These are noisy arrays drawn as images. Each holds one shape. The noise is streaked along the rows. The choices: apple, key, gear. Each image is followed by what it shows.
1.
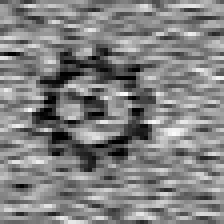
gear
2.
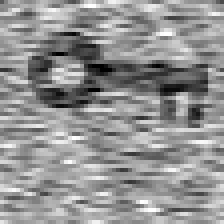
key
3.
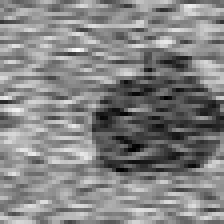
apple
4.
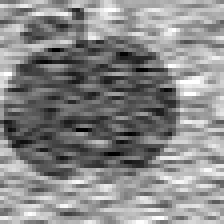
apple
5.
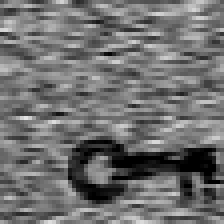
key
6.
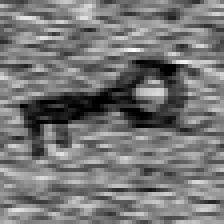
key
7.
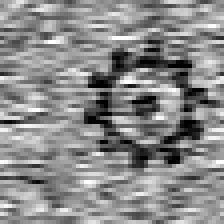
gear
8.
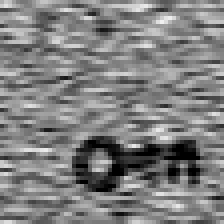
key
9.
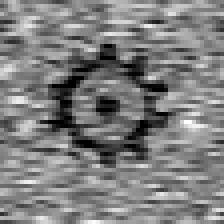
gear
